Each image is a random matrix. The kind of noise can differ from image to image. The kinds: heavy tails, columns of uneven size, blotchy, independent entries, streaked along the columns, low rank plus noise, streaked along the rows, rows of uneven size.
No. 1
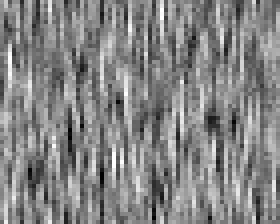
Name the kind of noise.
streaked along the columns
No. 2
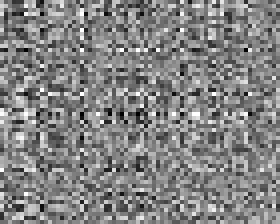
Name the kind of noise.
low rank plus noise
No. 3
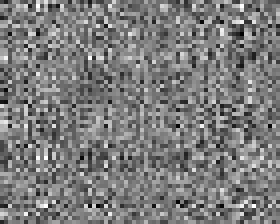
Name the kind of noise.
low rank plus noise
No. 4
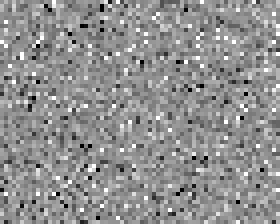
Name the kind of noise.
heavy tails
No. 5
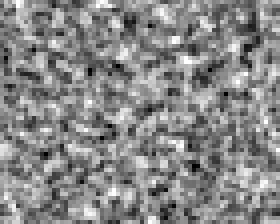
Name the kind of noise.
blotchy
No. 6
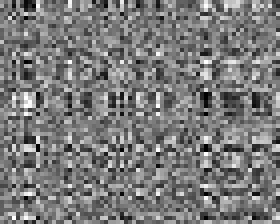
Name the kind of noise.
low rank plus noise
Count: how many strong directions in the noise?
one
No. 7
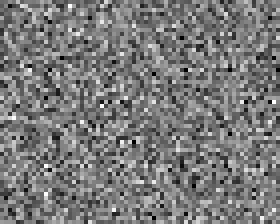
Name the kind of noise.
independent entries
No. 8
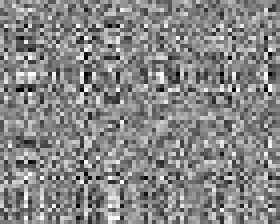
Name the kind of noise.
low rank plus noise
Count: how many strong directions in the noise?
two
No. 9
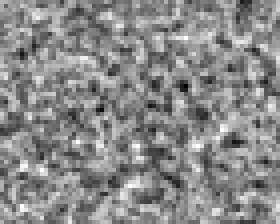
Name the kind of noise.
blotchy
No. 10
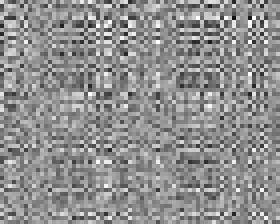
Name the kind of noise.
low rank plus noise
